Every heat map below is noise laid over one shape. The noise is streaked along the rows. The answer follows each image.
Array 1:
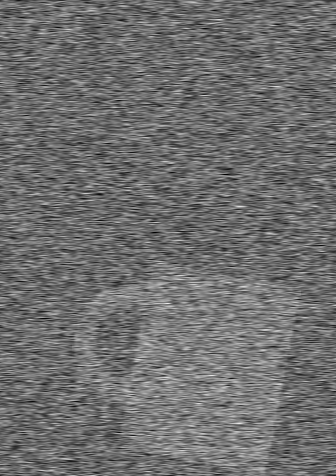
cup
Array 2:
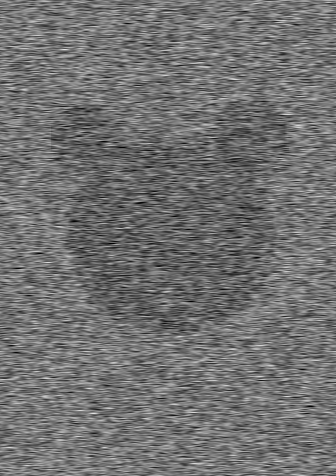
bear's head
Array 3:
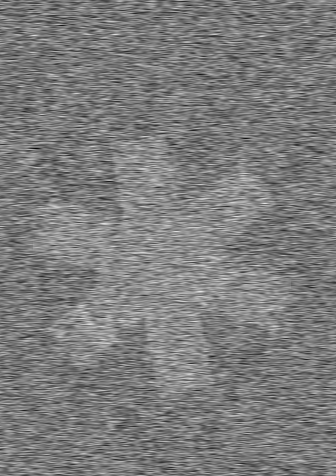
asterisk
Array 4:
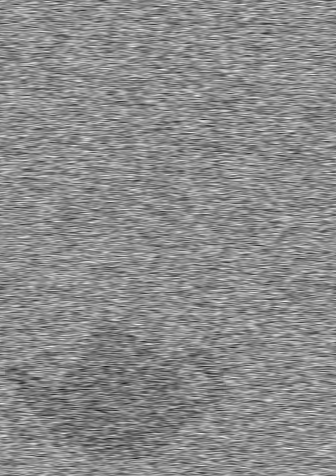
teapot
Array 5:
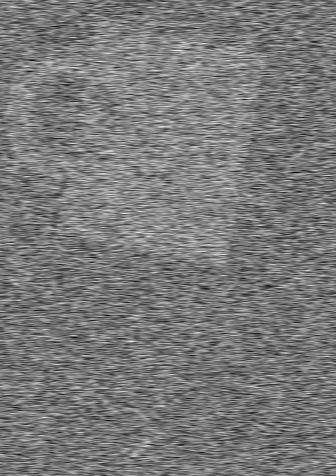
cup
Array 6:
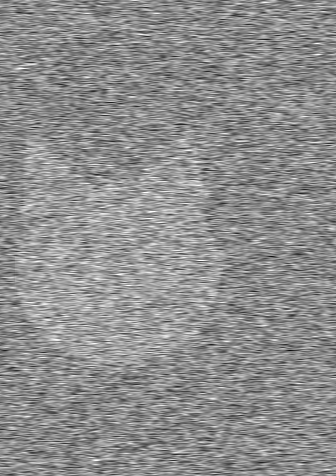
cat's head
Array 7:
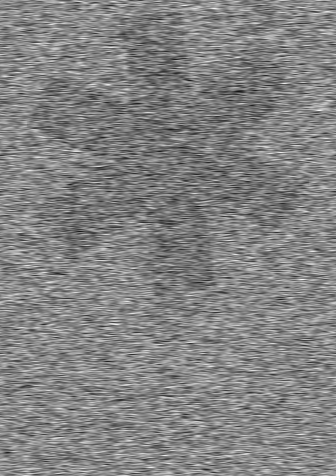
asterisk
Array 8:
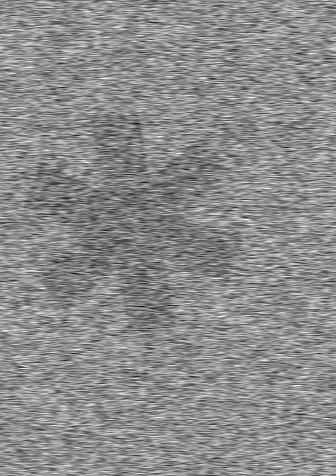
asterisk
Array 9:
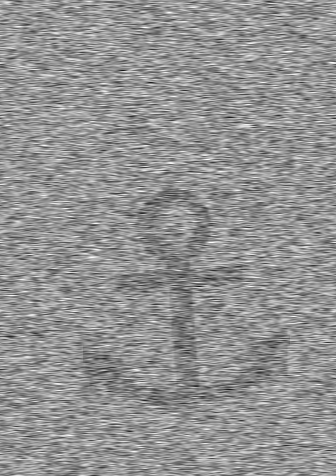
anchor
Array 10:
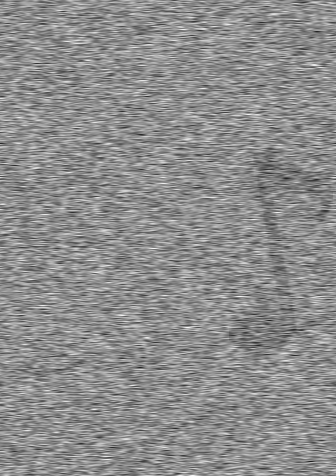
musical note
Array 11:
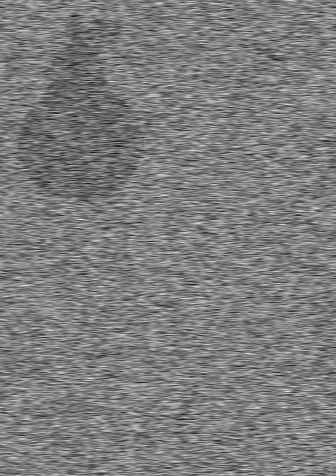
pear
